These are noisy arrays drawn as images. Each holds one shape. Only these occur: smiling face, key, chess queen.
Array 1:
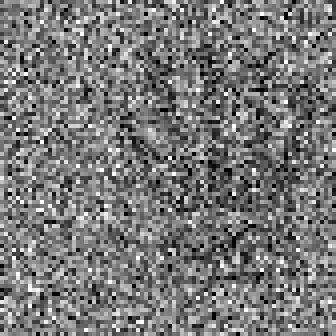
chess queen
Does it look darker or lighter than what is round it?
darker
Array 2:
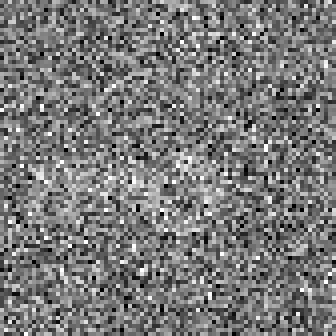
key
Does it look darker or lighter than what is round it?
lighter
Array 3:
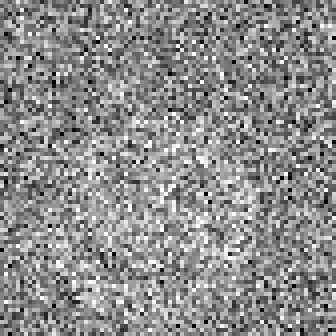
smiling face
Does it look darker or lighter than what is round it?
lighter
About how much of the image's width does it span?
two thirds
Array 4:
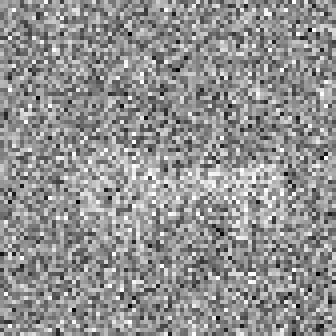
key
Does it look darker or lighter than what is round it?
lighter
